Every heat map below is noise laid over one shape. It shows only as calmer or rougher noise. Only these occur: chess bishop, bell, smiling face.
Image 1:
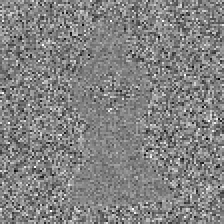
calm chess bishop
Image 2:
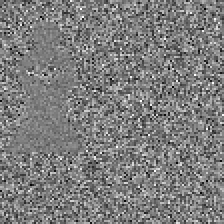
calm chess bishop
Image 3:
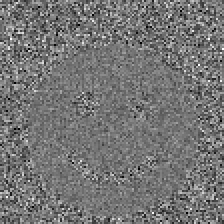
calm smiling face
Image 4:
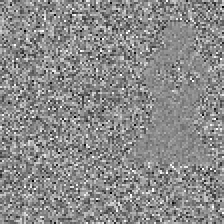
calm chess bishop
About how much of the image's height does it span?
two thirds
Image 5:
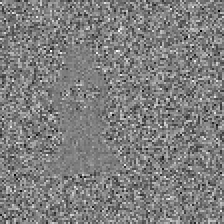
calm chess bishop
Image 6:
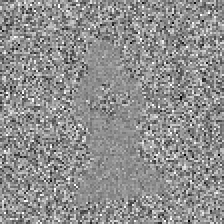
calm chess bishop
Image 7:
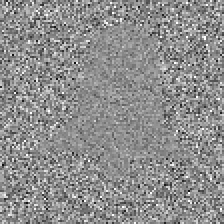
calm bell
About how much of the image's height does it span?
two thirds
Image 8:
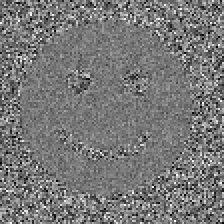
calm smiling face
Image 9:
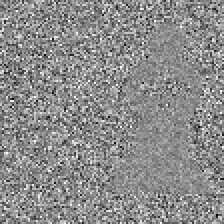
calm chess bishop
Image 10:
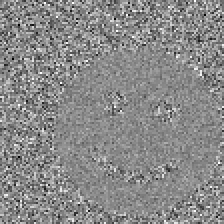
calm smiling face
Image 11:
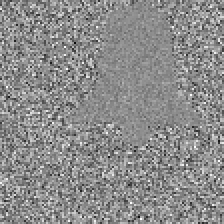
calm bell
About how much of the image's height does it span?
two thirds
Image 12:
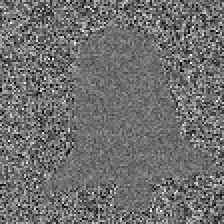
calm bell
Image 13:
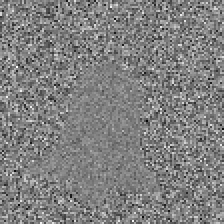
calm bell
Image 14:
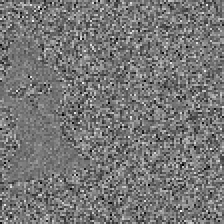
calm chess bishop
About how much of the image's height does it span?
two thirds
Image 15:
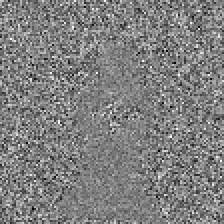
calm chess bishop
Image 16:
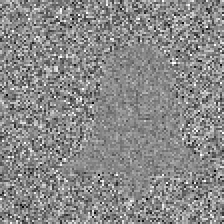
calm bell
